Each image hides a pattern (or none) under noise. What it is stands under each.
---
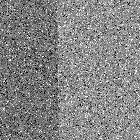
a sharp edge
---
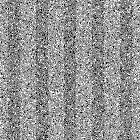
vertical stripes
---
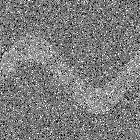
a wavy band
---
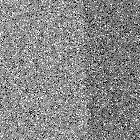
a sharp edge
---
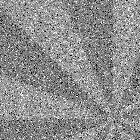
spokes from one point
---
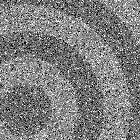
rings round one point
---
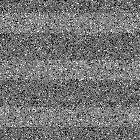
horizontal stripes
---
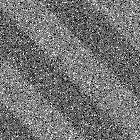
diagonal stripes
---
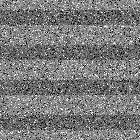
horizontal stripes
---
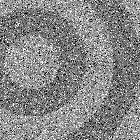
rings round one point
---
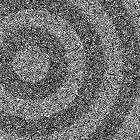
rings round one point
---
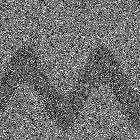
a wavy band
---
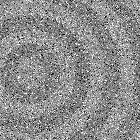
rings round one point
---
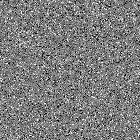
only noise
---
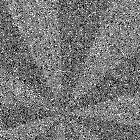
spokes from one point
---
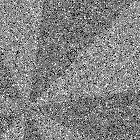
spokes from one point
